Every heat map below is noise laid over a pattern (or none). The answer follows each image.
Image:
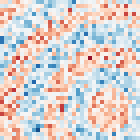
rings round one point
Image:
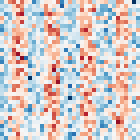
vertical stripes
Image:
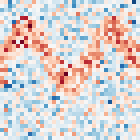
a wavy band
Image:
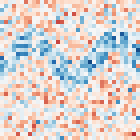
a wavy band
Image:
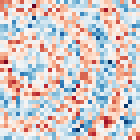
rings round one point
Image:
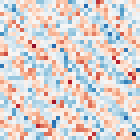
diagonal stripes
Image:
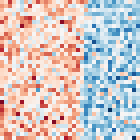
a sharp edge
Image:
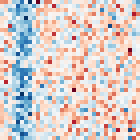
one vertical stripe
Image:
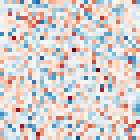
only noise
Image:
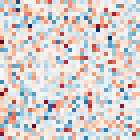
only noise
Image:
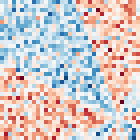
spokes from one point
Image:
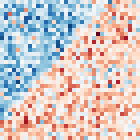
a sharp edge
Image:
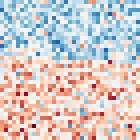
a sharp edge
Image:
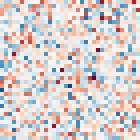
only noise
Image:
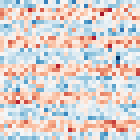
horizontal stripes
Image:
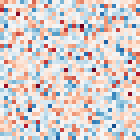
only noise
